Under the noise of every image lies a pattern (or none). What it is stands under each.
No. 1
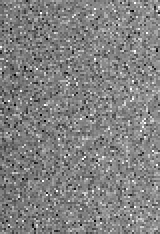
a smooth slope
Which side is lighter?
right
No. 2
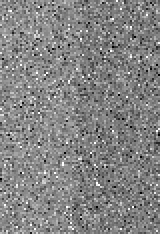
a sharp edge
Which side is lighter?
left
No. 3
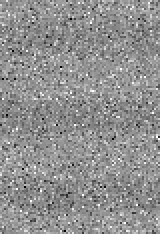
horizontal stripes
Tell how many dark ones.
3
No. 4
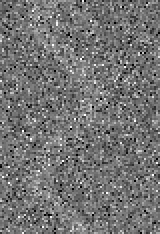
a wavy band
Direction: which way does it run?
top to bottom
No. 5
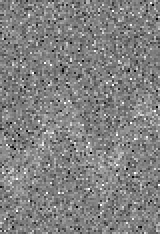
a wavy band
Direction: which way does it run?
left to right
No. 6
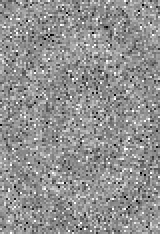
rings round one point
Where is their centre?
centre
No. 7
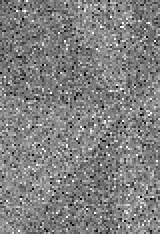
spokes from one point
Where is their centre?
middle right
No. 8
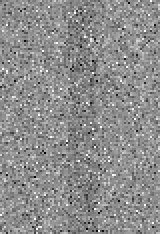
one vertical stripe
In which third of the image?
middle
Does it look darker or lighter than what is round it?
darker
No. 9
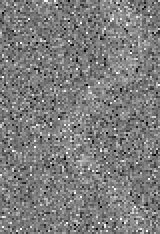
a wavy band
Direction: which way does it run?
top to bottom
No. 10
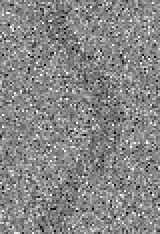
a wavy band
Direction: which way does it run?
top to bottom
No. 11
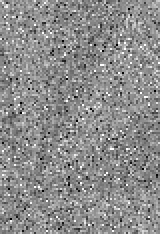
spokes from one point
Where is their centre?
bottom left
